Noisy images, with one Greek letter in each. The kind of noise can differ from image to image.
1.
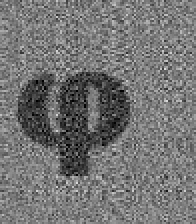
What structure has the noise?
low rank plus noise
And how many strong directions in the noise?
two
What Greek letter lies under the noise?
phi
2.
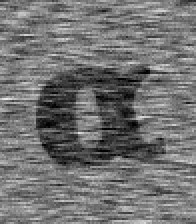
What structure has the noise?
streaked along the rows
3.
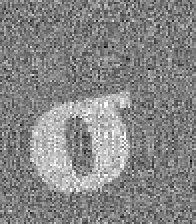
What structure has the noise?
low rank plus noise
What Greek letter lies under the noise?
sigma
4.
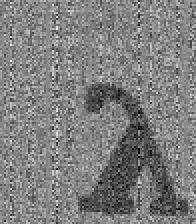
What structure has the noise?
columns of uneven size
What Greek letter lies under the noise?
lambda
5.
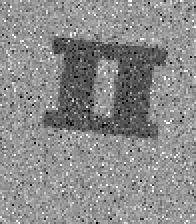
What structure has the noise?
heavy tails
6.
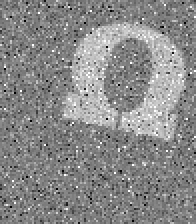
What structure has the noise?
heavy tails
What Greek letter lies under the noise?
omega
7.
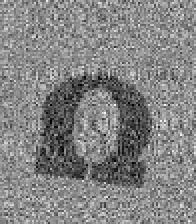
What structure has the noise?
low rank plus noise
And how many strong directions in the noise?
two
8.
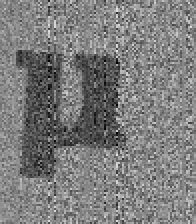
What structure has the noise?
columns of uneven size
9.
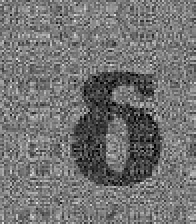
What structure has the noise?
low rank plus noise
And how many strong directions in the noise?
two
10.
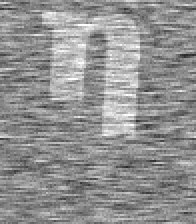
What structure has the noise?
streaked along the rows
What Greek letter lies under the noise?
eta
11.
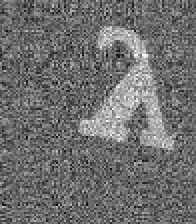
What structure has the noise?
low rank plus noise
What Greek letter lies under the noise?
lambda
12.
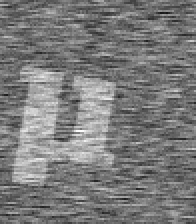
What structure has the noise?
streaked along the rows
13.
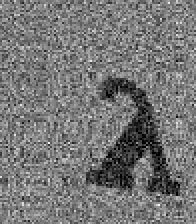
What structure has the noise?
low rank plus noise
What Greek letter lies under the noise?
lambda
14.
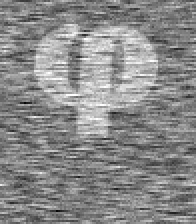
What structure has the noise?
streaked along the rows
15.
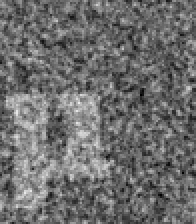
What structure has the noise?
blotchy
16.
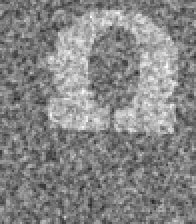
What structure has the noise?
blotchy
